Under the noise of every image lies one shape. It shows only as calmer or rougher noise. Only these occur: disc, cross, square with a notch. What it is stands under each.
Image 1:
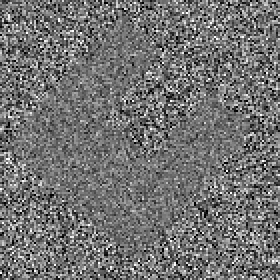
square with a notch
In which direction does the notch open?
up and right
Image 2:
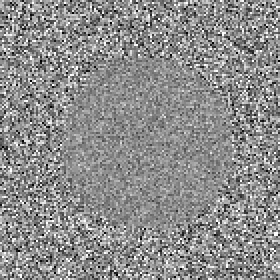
disc
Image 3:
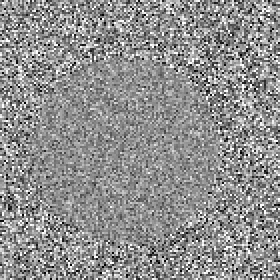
disc
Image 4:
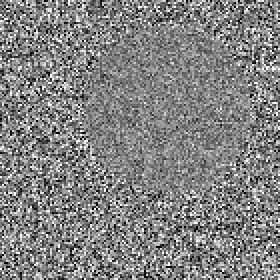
disc
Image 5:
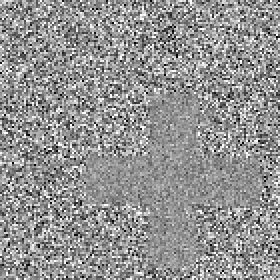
cross
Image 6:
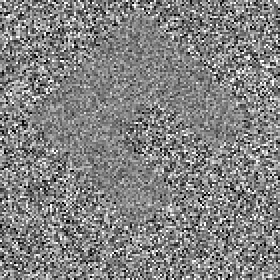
square with a notch
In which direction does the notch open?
down and right
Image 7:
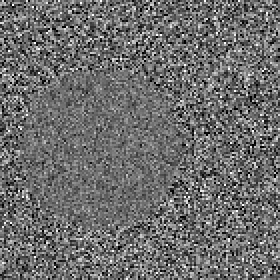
disc
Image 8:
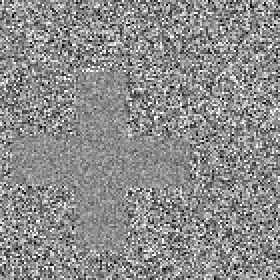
cross
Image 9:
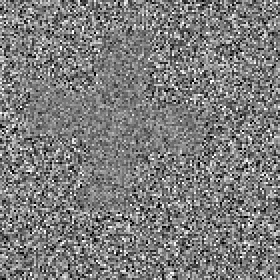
cross
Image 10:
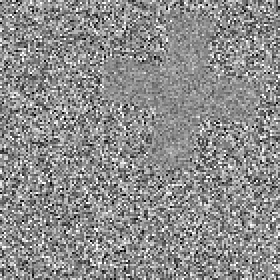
cross
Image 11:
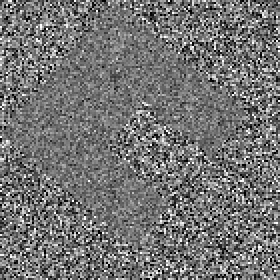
square with a notch
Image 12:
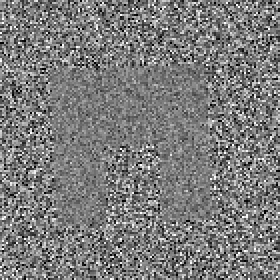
square with a notch
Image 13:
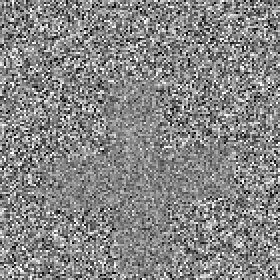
cross
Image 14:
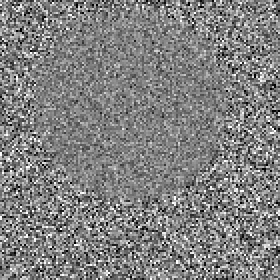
disc
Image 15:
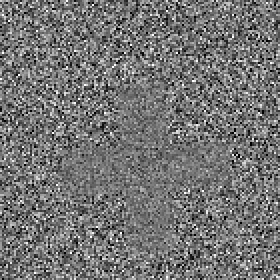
cross
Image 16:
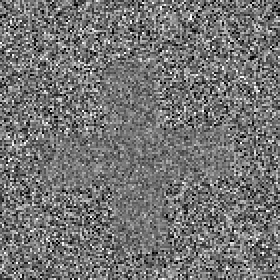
cross
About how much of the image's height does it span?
two thirds
